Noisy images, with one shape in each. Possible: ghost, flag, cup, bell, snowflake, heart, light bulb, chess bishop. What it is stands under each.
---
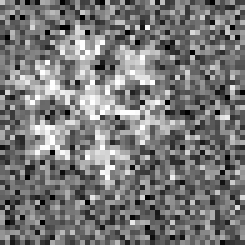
snowflake
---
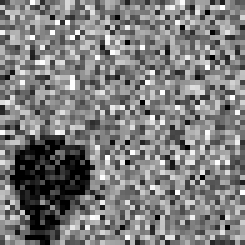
light bulb
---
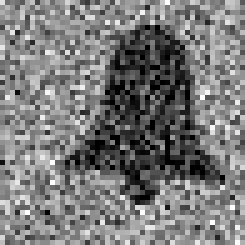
bell
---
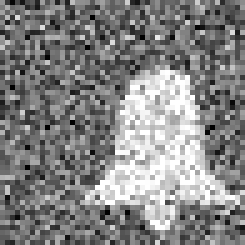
bell
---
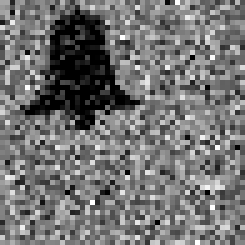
bell
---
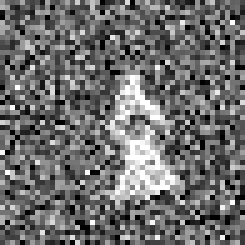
chess bishop
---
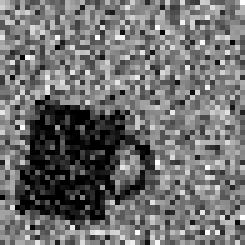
cup
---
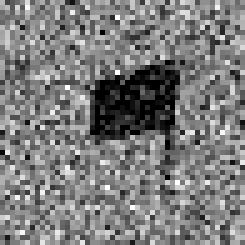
flag
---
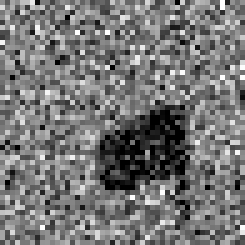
flag
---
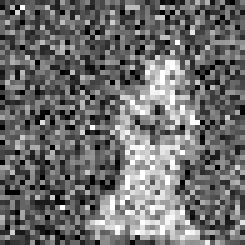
chess bishop
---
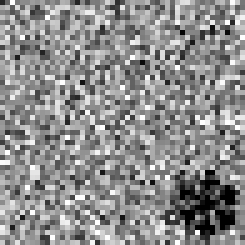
snowflake
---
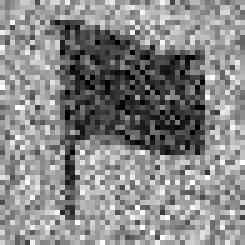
flag
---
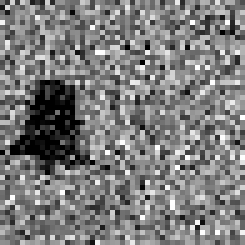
bell
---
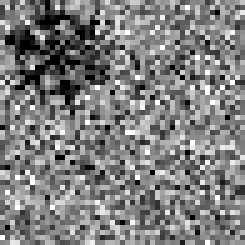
snowflake
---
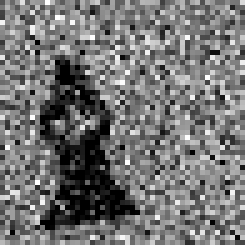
chess bishop
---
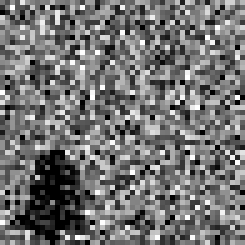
bell
